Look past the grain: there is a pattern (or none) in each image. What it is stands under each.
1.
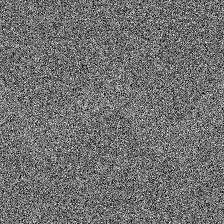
a wavy band
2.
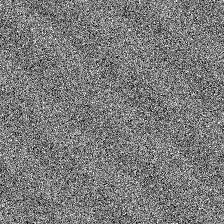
diagonal stripes
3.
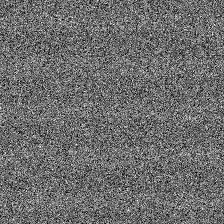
horizontal stripes
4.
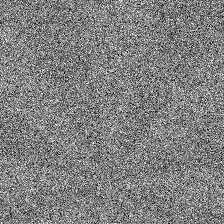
spokes from one point
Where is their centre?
bottom middle
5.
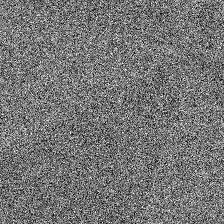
spokes from one point
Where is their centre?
top right
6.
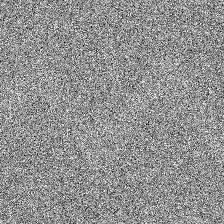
a wavy band
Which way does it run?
left to right
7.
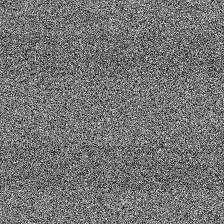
horizontal stripes
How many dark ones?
2
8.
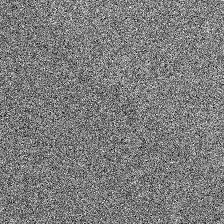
a sharp edge
